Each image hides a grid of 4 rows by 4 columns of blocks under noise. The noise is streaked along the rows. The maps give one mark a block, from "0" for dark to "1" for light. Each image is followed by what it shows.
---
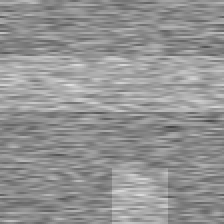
0 0 0 0
1 1 1 1
0 0 0 0
0 0 1 0
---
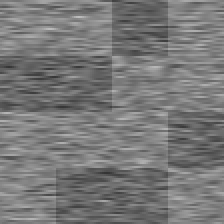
1 1 0 1
0 0 1 1
1 1 1 0
1 0 0 1
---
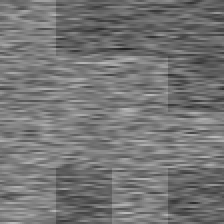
1 0 0 0
1 1 1 0
1 1 1 1
1 0 1 0
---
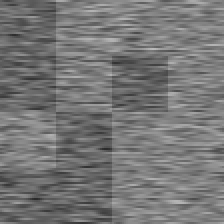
0 1 1 1
0 1 0 1
1 0 1 1
0 0 1 1
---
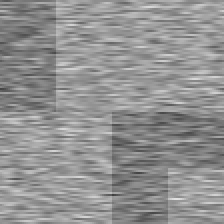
0 1 1 1
0 1 1 1
1 1 0 0
1 1 0 1
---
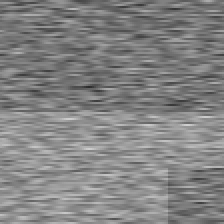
0 0 0 0
0 0 0 0
1 1 1 1
1 1 1 0
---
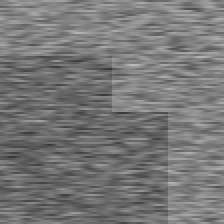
1 1 1 1
0 0 1 1
0 0 0 1
0 0 0 1
